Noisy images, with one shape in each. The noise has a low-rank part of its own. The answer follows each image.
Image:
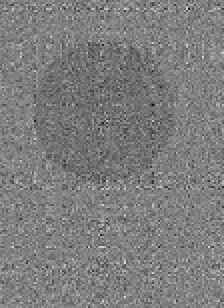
disc
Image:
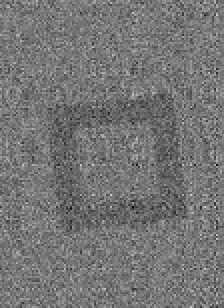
square frame
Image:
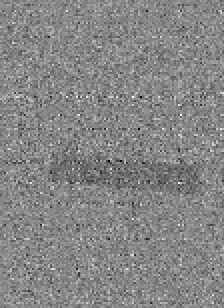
bar
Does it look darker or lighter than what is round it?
darker
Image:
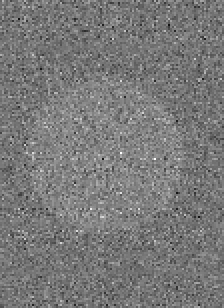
disc
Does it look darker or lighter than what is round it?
lighter
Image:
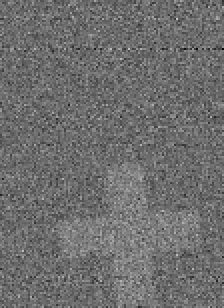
cross
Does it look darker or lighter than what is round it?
lighter
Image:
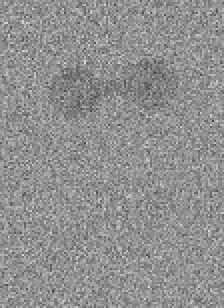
dumbbell
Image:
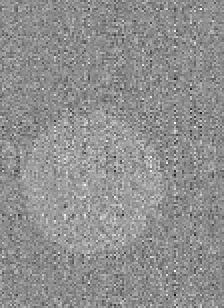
disc
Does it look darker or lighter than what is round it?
lighter
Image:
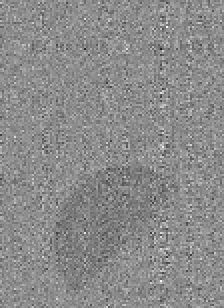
half disc
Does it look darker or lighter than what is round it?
darker
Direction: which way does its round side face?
up and left
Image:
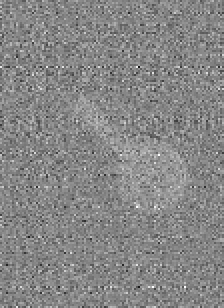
lollipop
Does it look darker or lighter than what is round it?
lighter
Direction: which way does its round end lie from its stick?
down and right
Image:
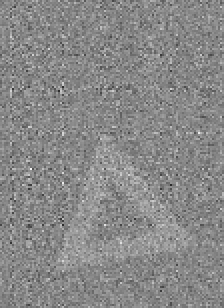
triangle frame
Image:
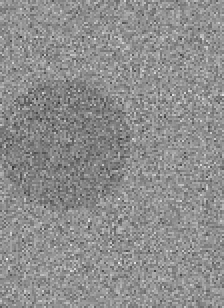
disc
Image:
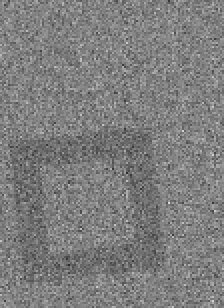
square frame
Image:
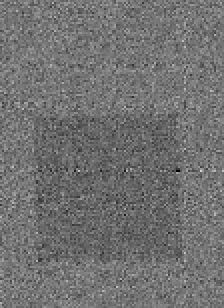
square
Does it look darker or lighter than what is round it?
darker
